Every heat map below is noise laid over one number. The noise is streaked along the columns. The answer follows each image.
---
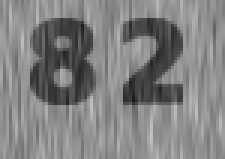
82
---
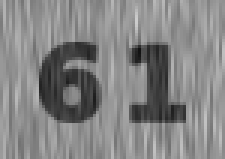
61
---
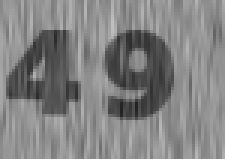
49
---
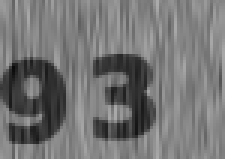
93
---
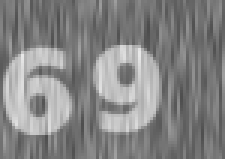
69
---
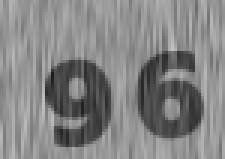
96
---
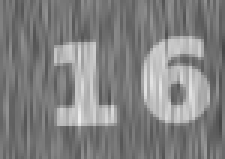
16
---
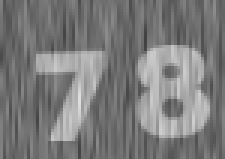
78
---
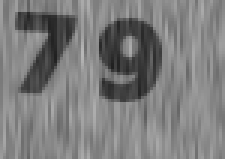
79
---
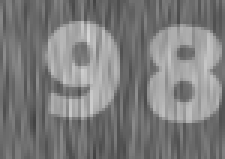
98
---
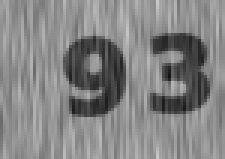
93
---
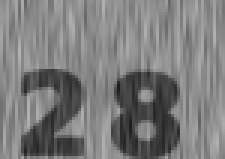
28
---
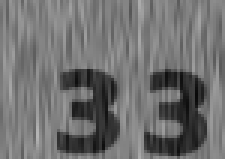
33
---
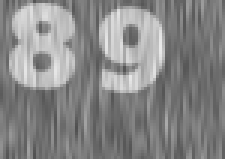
89
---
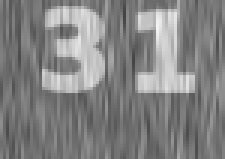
31
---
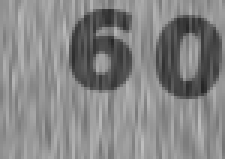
60
